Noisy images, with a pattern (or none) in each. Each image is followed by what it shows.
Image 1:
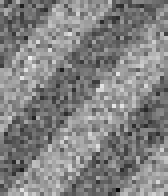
diagonal stripes
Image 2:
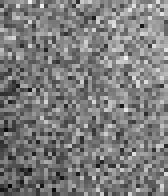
a smooth slope
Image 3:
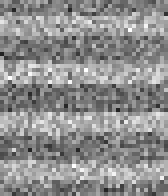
horizontal stripes
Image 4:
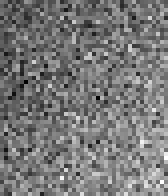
a smooth slope
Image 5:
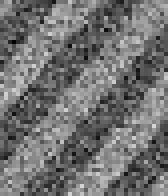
diagonal stripes
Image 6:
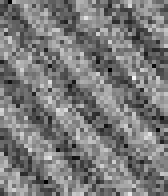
diagonal stripes
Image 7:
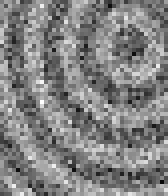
rings round one point
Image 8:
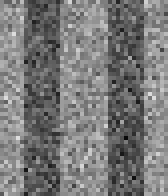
vertical stripes
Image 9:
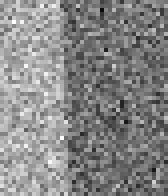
a sharp edge
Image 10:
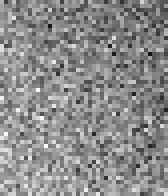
a smooth slope
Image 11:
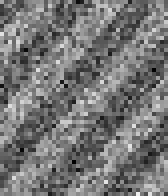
diagonal stripes
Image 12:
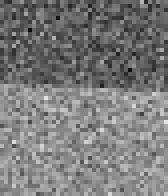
a sharp edge
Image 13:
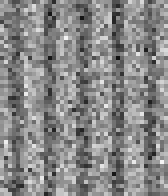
vertical stripes
